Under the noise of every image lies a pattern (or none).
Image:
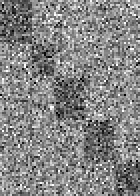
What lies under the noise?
blocks along the diagonal
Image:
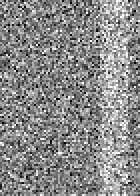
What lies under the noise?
one band of columns
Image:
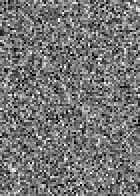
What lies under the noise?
only noise
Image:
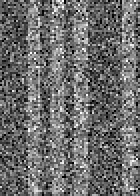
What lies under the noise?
bands of columns
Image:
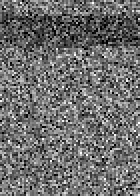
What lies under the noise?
one band of rows
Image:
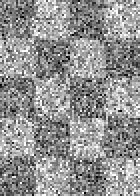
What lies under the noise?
a checkerboard
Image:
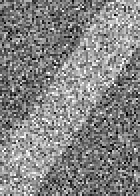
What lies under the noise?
a diagonal band
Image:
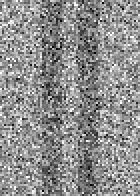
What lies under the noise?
bands of columns
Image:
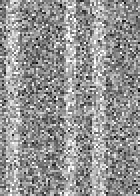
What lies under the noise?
bands of columns
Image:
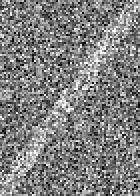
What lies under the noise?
a diagonal band
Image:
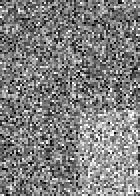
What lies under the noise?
one block
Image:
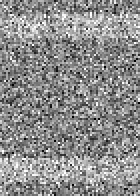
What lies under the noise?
bands of rows
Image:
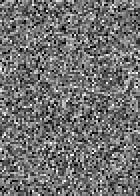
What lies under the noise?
only noise
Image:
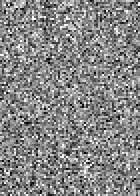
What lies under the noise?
only noise
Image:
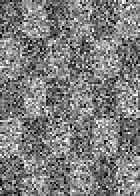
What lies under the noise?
a checkerboard
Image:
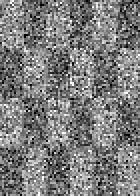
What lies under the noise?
a checkerboard
